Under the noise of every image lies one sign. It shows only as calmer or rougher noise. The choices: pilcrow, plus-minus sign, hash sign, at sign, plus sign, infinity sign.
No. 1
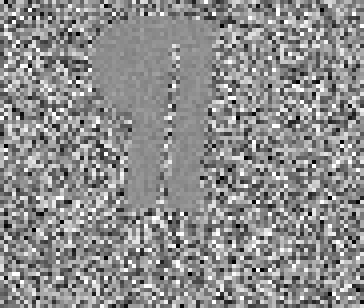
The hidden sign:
pilcrow
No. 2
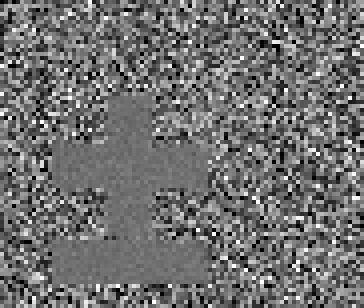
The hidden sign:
plus-minus sign
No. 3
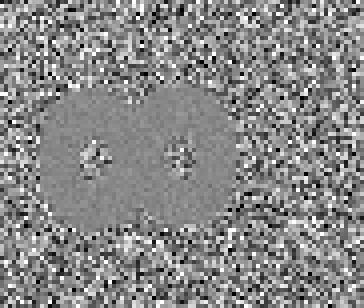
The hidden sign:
infinity sign
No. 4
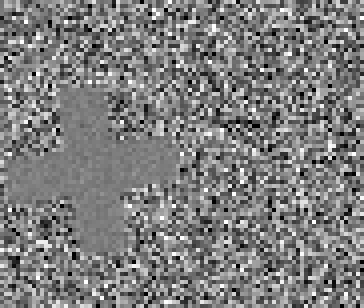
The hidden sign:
plus sign
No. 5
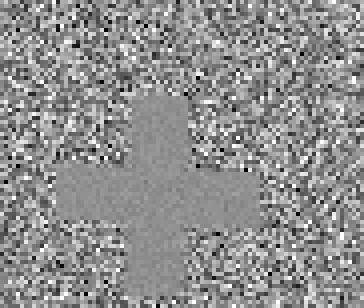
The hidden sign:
plus sign
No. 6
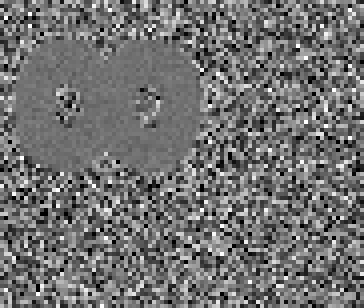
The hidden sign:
infinity sign
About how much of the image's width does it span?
half
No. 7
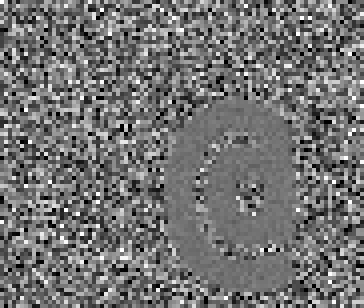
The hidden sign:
at sign
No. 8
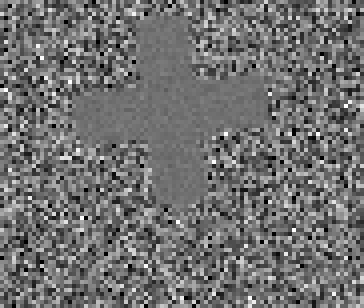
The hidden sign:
plus sign
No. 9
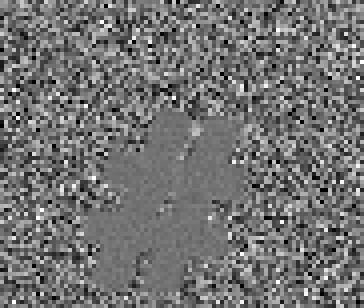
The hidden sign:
hash sign
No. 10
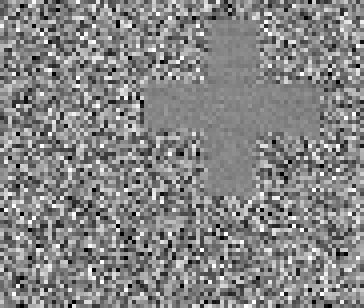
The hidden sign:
plus sign
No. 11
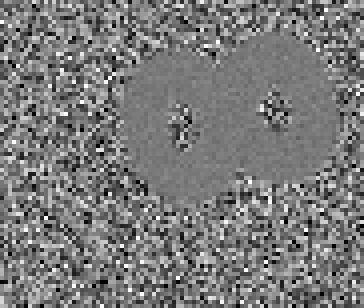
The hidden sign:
infinity sign
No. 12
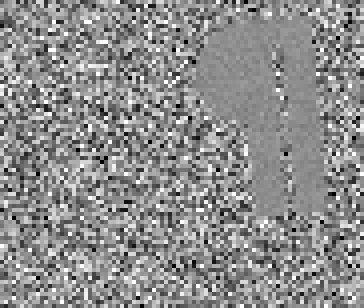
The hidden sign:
pilcrow
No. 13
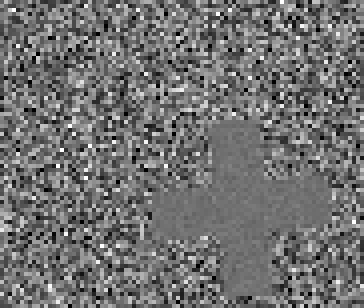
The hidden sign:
plus sign
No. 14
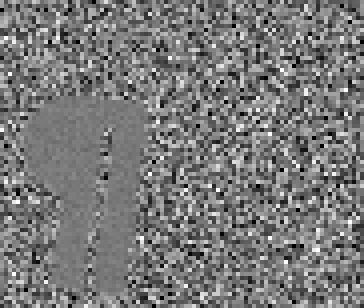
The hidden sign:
pilcrow
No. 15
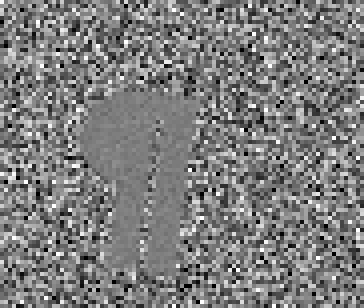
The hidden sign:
pilcrow
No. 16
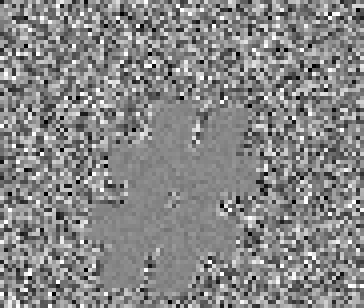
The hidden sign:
hash sign
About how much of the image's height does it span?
two thirds
